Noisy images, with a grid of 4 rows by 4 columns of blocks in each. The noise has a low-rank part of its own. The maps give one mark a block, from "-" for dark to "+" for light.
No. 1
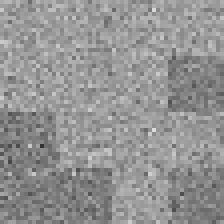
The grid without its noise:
+ + + +
+ + + -
- + + +
- - + -
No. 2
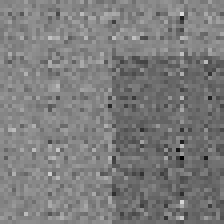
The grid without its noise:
+ + + +
+ + - -
+ + - -
+ + - -
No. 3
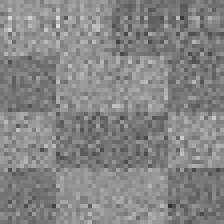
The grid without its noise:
+ + - -
- + + -
+ - - +
- + + -
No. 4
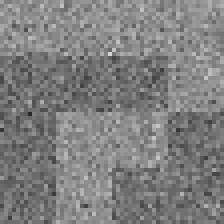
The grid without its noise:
+ + + +
- - - +
- + + -
- + - -
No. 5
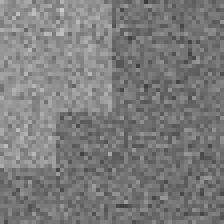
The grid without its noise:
+ + - -
+ + - -
+ - - -
- - - -
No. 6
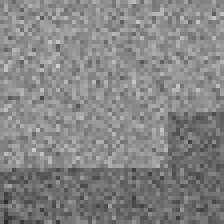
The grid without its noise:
+ + + +
+ + + +
+ + + -
- - - -
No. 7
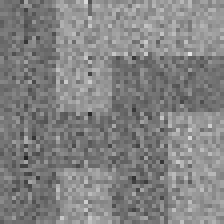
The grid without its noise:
- + + +
- + - -
- - - +
- + - +
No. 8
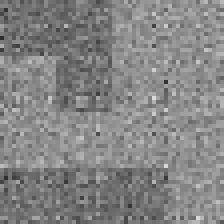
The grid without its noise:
- - + +
+ - + +
+ + + +
- - - +
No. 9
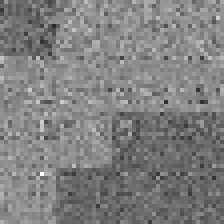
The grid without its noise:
- + + +
+ + + +
+ + - -
+ - - -
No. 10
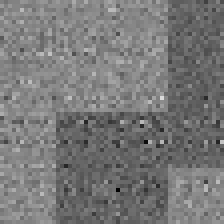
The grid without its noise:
+ + + -
+ + + -
+ - - -
+ - - +
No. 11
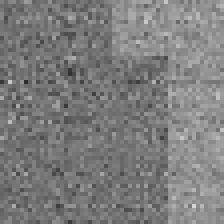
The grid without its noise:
- - + +
- - - +
- - - +
- - - +
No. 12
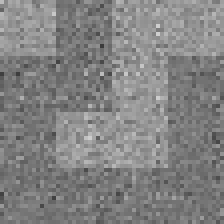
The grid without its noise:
+ - + +
- - + -
- + + -
- - - -
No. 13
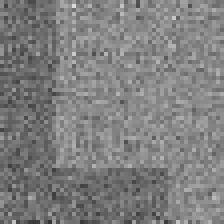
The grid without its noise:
- + + +
- + + +
- + + +
- - - +
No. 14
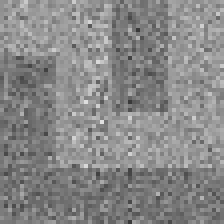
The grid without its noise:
+ + - +
- + - +
- + + +
- - - -
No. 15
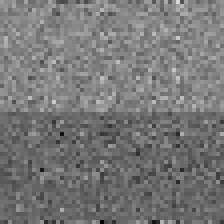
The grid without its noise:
+ + + +
+ + + +
- - - -
- - - -
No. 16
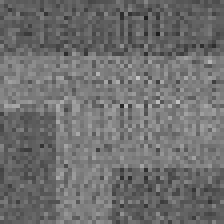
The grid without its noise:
- - - -
+ + + +
- + + +
- + - -
